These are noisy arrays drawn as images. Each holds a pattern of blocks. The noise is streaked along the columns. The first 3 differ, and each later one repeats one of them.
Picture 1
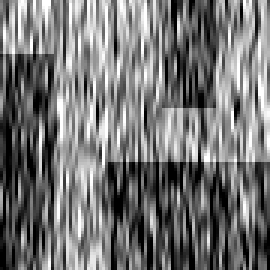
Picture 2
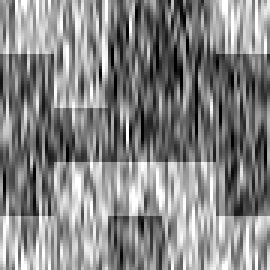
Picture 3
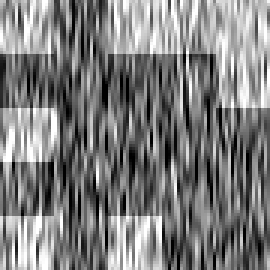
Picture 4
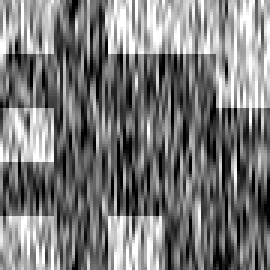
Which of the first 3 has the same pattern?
3
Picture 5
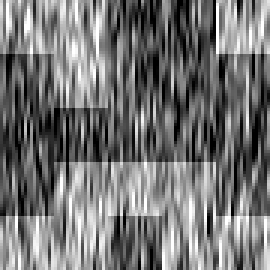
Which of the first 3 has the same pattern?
2
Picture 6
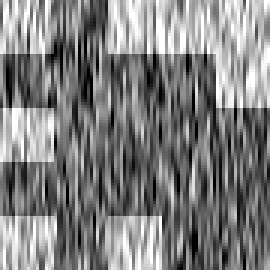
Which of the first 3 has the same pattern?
3
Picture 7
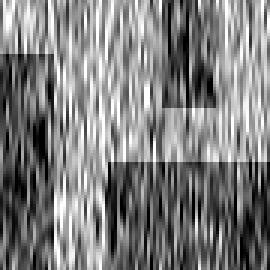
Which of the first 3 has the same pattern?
1
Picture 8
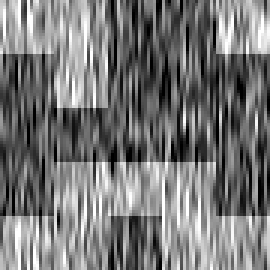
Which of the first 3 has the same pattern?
2
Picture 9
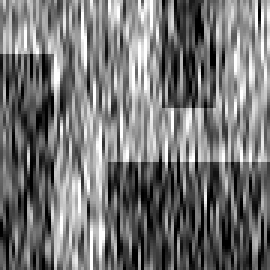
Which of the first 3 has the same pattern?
1
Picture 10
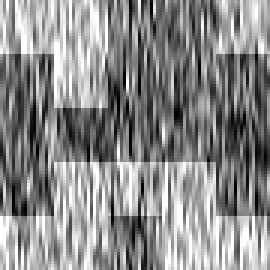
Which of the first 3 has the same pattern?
2
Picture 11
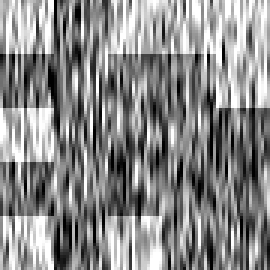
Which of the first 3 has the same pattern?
3
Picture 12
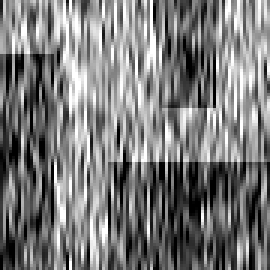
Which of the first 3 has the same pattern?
1
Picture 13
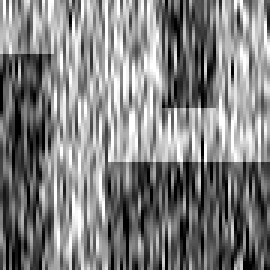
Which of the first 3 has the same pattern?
1
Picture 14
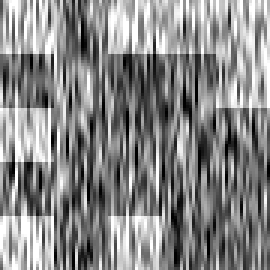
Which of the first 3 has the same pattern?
3
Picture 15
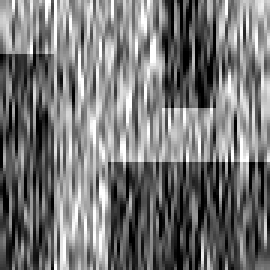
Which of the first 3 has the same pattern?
1
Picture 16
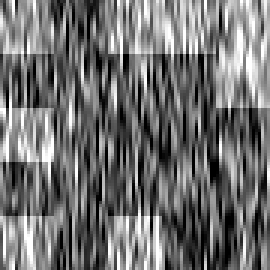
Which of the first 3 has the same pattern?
3
